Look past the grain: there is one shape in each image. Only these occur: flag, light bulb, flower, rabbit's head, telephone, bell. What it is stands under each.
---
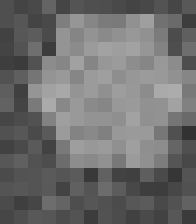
flower
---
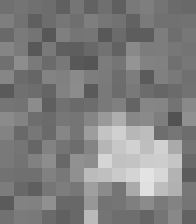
flag
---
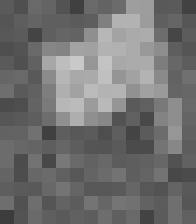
flag
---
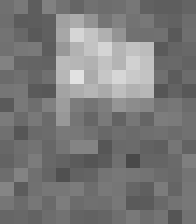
flag
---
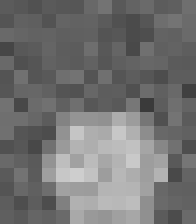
flower
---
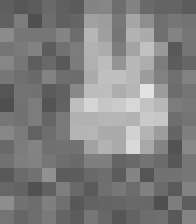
rabbit's head
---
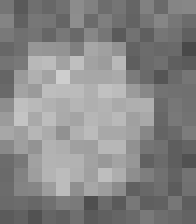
flower
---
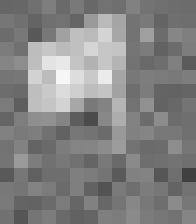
flag
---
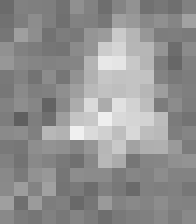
bell
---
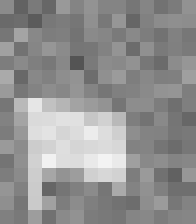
flag
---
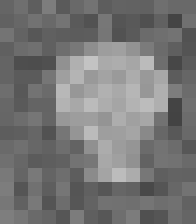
light bulb
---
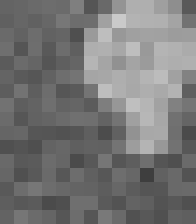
light bulb
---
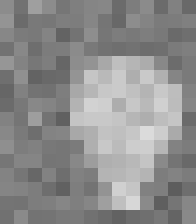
light bulb
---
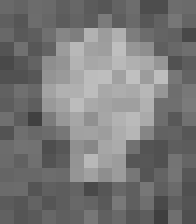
light bulb
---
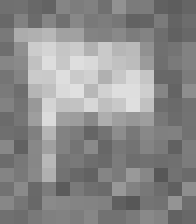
flag
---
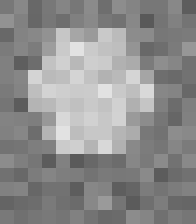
flower
